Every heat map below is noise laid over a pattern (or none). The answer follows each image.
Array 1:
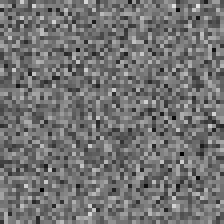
only noise
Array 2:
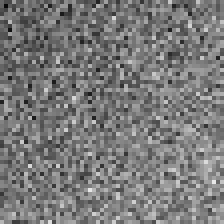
a smooth slope
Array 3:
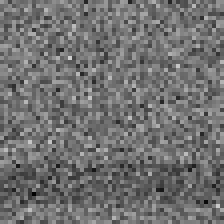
one horizontal stripe
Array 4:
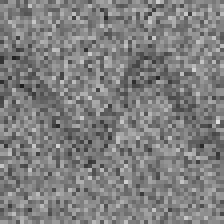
a wavy band
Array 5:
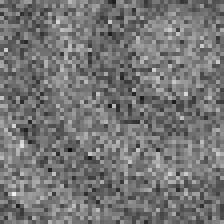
rings round one point
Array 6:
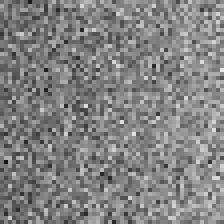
a smooth slope
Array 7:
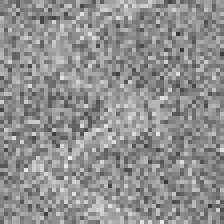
a wavy band
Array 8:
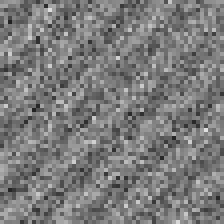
diagonal stripes
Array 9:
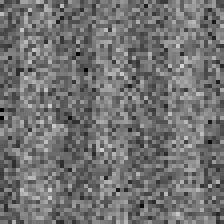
vertical stripes
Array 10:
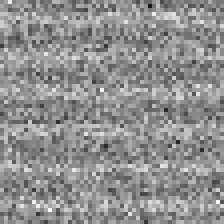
horizontal stripes
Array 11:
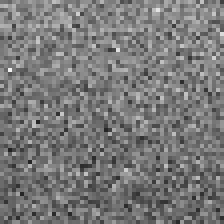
a smooth slope
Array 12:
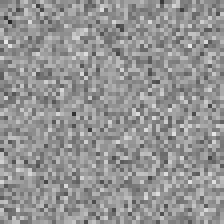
only noise
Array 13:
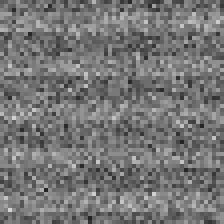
horizontal stripes
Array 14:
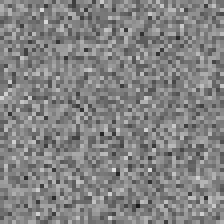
only noise
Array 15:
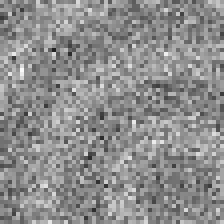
rings round one point
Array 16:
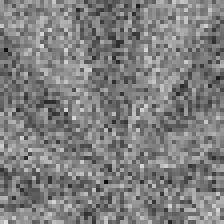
spokes from one point
